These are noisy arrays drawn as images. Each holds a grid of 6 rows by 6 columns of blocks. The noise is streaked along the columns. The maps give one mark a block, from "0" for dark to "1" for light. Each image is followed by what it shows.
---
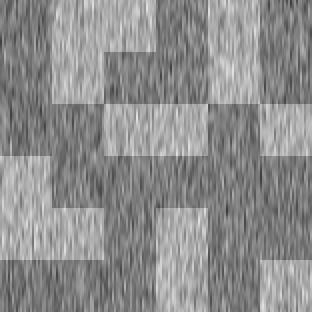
0 1 1 0 1 0
0 1 0 0 1 0
0 0 1 1 0 1
1 0 0 0 0 0
1 1 0 1 0 0
0 0 0 1 0 1
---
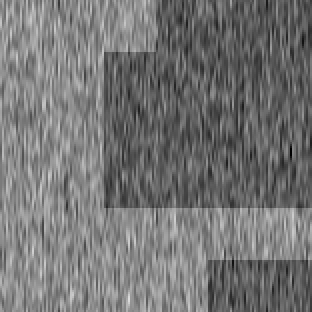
1 1 1 0 0 0
1 1 0 0 0 0
1 1 0 0 0 0
1 1 0 0 0 0
1 1 1 1 1 1
1 1 1 1 0 0
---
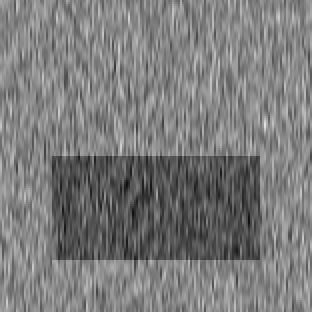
1 1 1 1 1 1
1 1 1 1 1 1
1 1 1 1 1 1
1 0 0 0 0 1
1 0 0 0 0 1
1 1 1 1 1 1
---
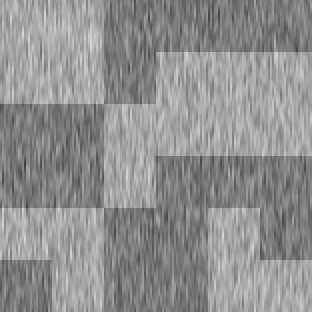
1 1 0 0 0 0
1 1 0 1 1 1
0 0 1 1 1 1
0 0 1 0 0 0
1 1 0 0 1 0
0 1 0 0 1 1
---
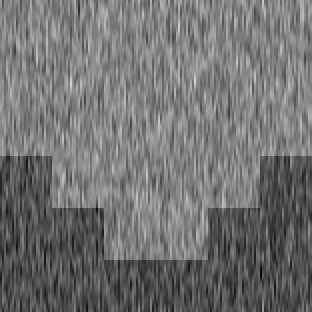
1 1 1 1 1 1
1 1 1 1 1 1
1 1 1 1 1 1
0 1 1 1 1 0
0 0 1 1 0 0
0 0 0 0 0 0
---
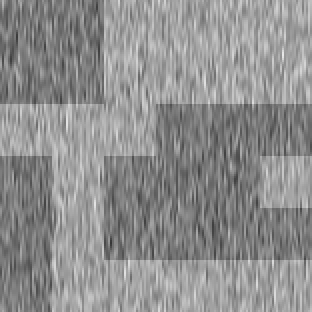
0 0 1 1 1 1
0 0 1 1 1 1
1 1 1 0 0 0
0 1 0 0 0 1
0 1 0 0 0 0
0 1 1 1 1 1
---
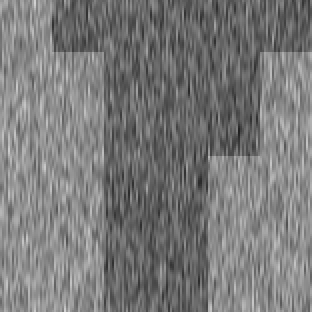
1 0 0 0 0 0
1 1 0 0 0 1
1 1 0 0 0 1
1 1 0 0 1 1
1 1 0 0 1 1
1 1 0 0 1 1
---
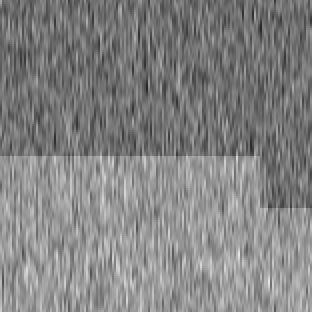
0 0 0 0 0 0
0 0 0 0 0 0
0 0 0 0 0 0
1 1 1 1 1 0
1 1 1 1 1 1
1 1 1 1 1 1
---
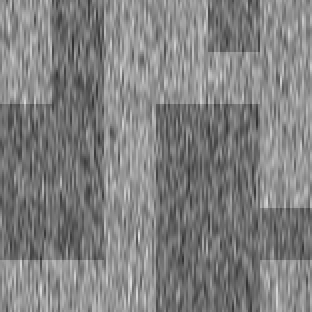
1 0 1 1 0 1
1 0 1 1 1 1
0 0 1 0 0 1
0 0 1 0 0 1
0 0 1 0 0 0
1 1 1 0 0 1
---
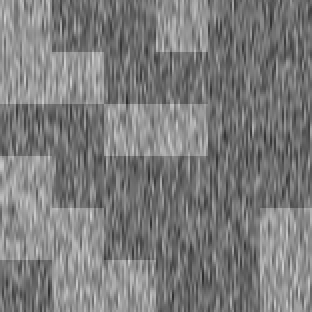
1 0 0 1 0 0
1 1 0 0 0 0
0 0 1 1 0 0
1 0 0 0 0 0
1 1 0 0 0 1
0 1 1 0 0 1
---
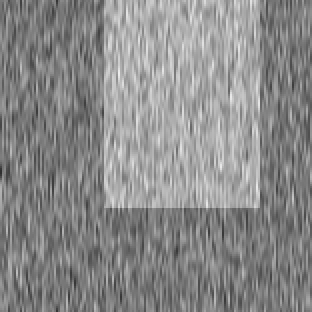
0 0 1 1 1 0
0 0 1 1 1 0
0 0 1 1 1 0
0 0 1 1 1 0
0 0 0 0 0 0
0 0 0 0 0 0
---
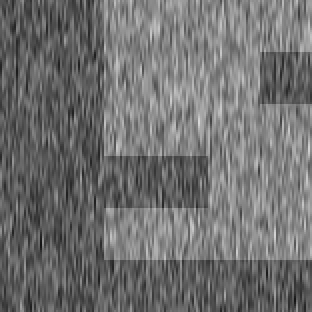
0 0 1 1 1 1
0 0 1 1 1 0
0 0 1 1 1 1
0 0 0 0 1 1
0 0 1 1 1 1
0 0 0 0 0 0
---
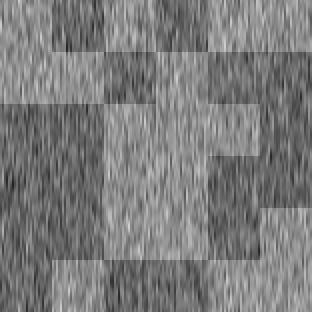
1 0 1 0 1 1
1 1 0 1 0 0
0 0 1 1 1 0
0 0 1 1 0 0
0 0 1 1 0 1
0 1 0 0 1 1
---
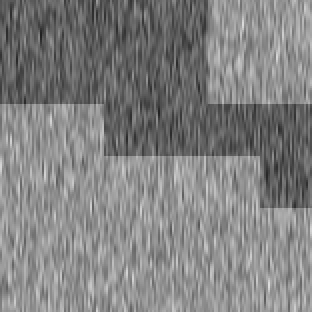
0 0 0 0 1 1
0 0 0 0 1 1
1 1 0 0 0 0
1 1 1 1 1 0
1 1 1 1 1 1
1 1 1 1 1 1
